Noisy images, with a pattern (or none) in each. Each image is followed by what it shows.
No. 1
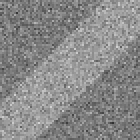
a diagonal band
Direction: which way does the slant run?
bottom left to top right
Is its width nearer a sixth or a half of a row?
a half
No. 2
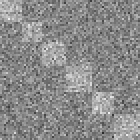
blocks along the diagonal
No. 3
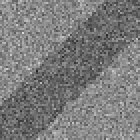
a diagonal band
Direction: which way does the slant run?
bottom left to top right
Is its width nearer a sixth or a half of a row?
a half
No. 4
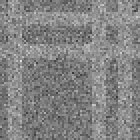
bands of rows crossing bands of columns
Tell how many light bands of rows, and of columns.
2 and 3
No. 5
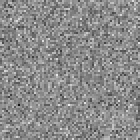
only noise
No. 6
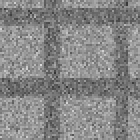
bands of rows crossing bands of columns
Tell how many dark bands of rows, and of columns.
2 and 2
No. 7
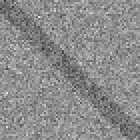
a diagonal band
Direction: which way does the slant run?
top left to bottom right
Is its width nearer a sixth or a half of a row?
a sixth
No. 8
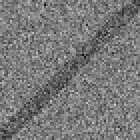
a diagonal band
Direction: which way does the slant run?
bottom left to top right
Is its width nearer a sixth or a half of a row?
a sixth
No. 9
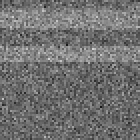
bands of rows
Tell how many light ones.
2
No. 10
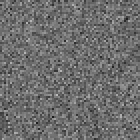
only noise
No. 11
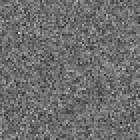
only noise
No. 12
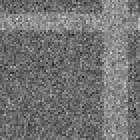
bands of rows crossing bands of columns
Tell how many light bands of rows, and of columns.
1 and 1
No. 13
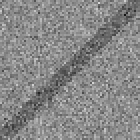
a diagonal band
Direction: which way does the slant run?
bottom left to top right
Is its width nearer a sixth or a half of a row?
a sixth
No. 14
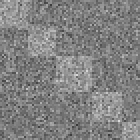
blocks along the diagonal
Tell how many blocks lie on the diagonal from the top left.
5
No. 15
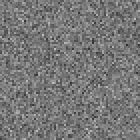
only noise
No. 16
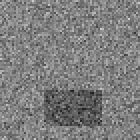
one block
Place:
bottom middle
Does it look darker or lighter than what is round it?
darker
